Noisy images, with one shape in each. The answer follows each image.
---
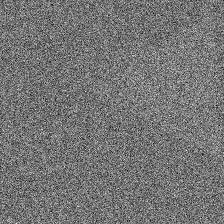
triangle
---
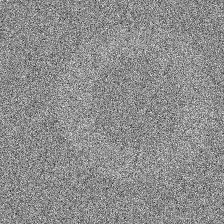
ring
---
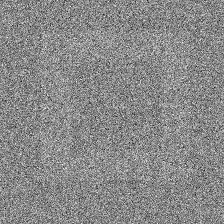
square frame
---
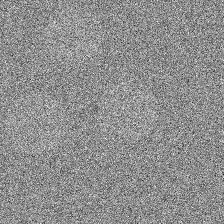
three dots
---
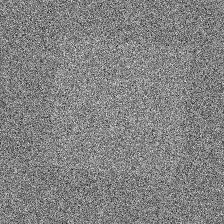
square
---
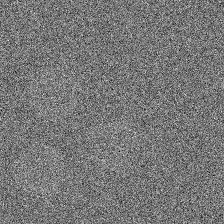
three dots
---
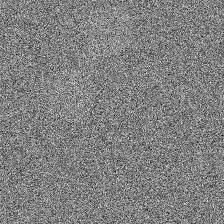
dumbbell
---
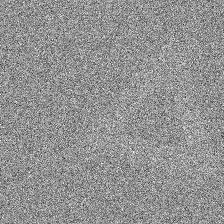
triangle frame
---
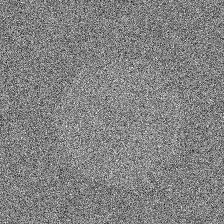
disc
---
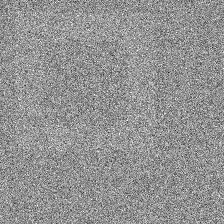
square frame
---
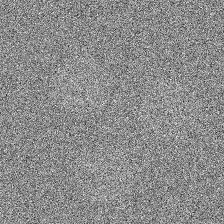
three dots
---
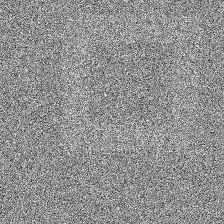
square frame
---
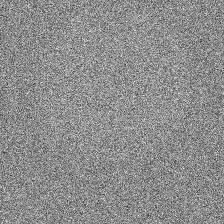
disc
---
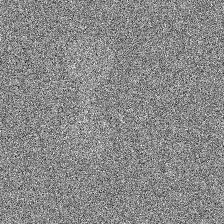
dumbbell
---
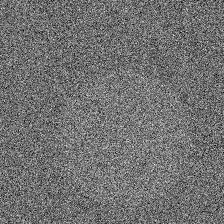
disc
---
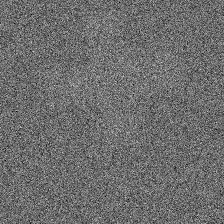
cross
